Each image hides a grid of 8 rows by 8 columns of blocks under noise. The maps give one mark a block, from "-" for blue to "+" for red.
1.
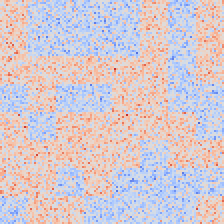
+ - - - - + - +
+ - - - - + - +
+ + + + + + - +
- + - - + + - -
+ - + + + + + -
+ + + + + - + +
+ + - + - - - -
- + + - - - - +
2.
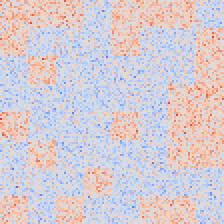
+ + + - + + + -
+ - - - + - - +
- + - - - - - +
- - - - - - + +
+ - - - + - + +
- + - - - - + +
- - - + - - - -
+ - + - - + + -
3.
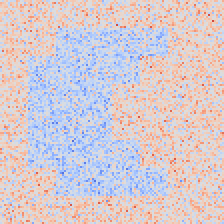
+ + + + + + + +
+ + - - - - + +
+ - - - - + + +
+ - - - + + + +
+ - - - + + + +
+ - - - - + + +
+ + - - - - + +
+ + + + + + + +
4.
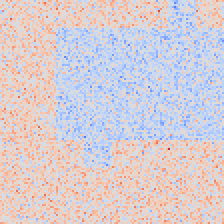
+ + + + + + - +
+ + - - - - - -
+ + - - - - - -
+ + - - - - - -
+ + - - - - - -
+ + + - + + + +
+ + + + + + + +
+ + + + + + + +
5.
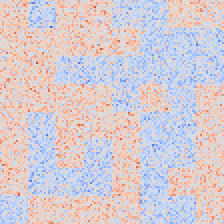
+ - + + - - + +
+ + + + + - - -
+ + - - - - - -
+ + + + - + - +
+ - + + + - - +
+ - + - + - - +
+ - - - + - + +
- + + + + - - +
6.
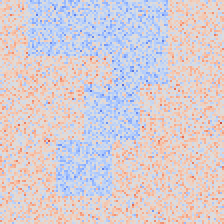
+ - - - - - + +
+ - - - - - + +
+ + + + - - + +
+ + + - - + + +
+ + + - - + + +
+ + - - + + + +
+ + - - + + + +
+ + + + + + + +
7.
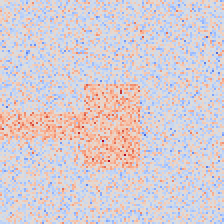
- - - - - - - -
- - - - - - - -
- - - - - - - -
- - - + + - - -
+ + + + + - - -
- - - + + - - -
- - - - - - - -
- - - - - - - -
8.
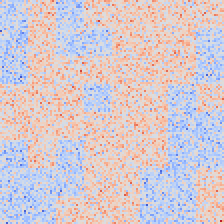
- + - + + + + +
- + - - + + + -
- + + + + + + -
+ + + - + + - +
+ + + + + + - -
- + - + + + - -
- - - + + - - +
- - + + + - - +
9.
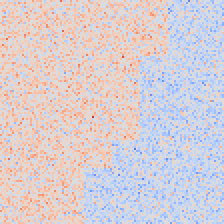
+ + + + + + - -
+ + + + + + - -
+ + + + + - - -
+ + + + + - - -
+ + + + + - - -
+ + + + - - - -
+ + + - - - - -
+ + + - - - - -
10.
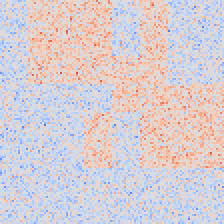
- + + + - + - -
- + + + - + - -
- + + + + + - -
- - - - + + + +
- - - + - + + +
- - - + - + + +
- - - - - - - -
- - - - - - - -
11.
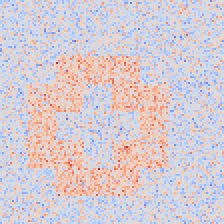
- - - - - - - -
- - - - - - - -
- - + + + - - -
- + + - + + - -
- + - - - + - -
- + + - + + - -
- - + + + - - -
- - - - - - - -
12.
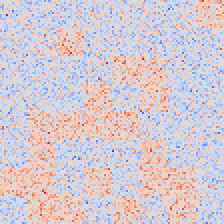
- - - - - - - +
- - + - - - - -
- - - - + + - -
- - - + - + - -
- + + + + - - -
- + - - - + - -
+ + - + - + + -
- + + - + - + -
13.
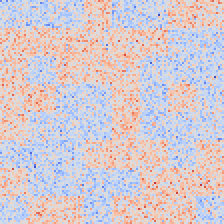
- - - + - - + +
+ + + + + + - -
+ - + + + - - -
+ + - - + - + -
+ - - - + - - -
- - - + + + - +
+ - - - - + + +
- + + - + + + -
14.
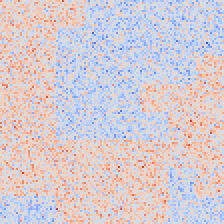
+ + + - - - - -
+ + - - - - - -
+ + - - - - - +
+ + - - - + + +
+ + - - - - + +
+ + + + + + + +
+ + + + + + - +
- - + + + + - -
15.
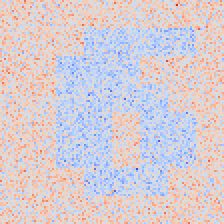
+ + + + + + + +
+ + + - - - - +
+ + - - - + + +
+ + - - - - + +
+ + - - + - - +
+ + - - + - - +
+ + + - - - + +
+ + + + + + + +
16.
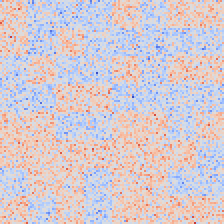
+ - - - + - + +
+ - + - - - - -
- + - - + - + +
- - + + - - - -
+ + - - + + - +
+ + + + + + + -
- + + - + + - -
+ - + - + + + +
